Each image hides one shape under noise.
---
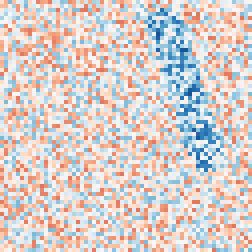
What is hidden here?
blue bar
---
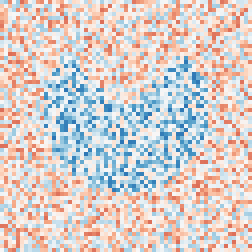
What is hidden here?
blue disc with a wedge cut out
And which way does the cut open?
up
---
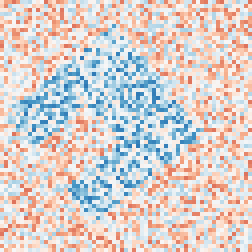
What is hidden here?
blue square with a notch
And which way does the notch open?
down and left
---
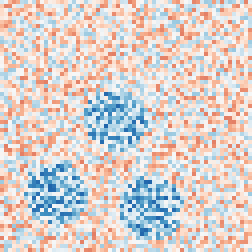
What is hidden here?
blue three dots
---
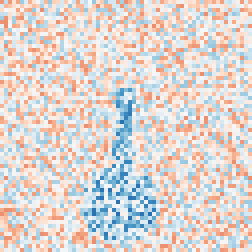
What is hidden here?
blue lollipop
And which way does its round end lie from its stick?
down
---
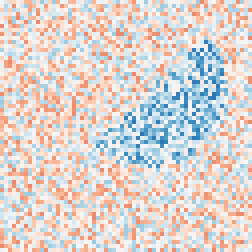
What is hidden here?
blue half disc
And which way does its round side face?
down and right
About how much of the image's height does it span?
half
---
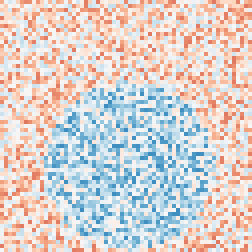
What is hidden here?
blue disc
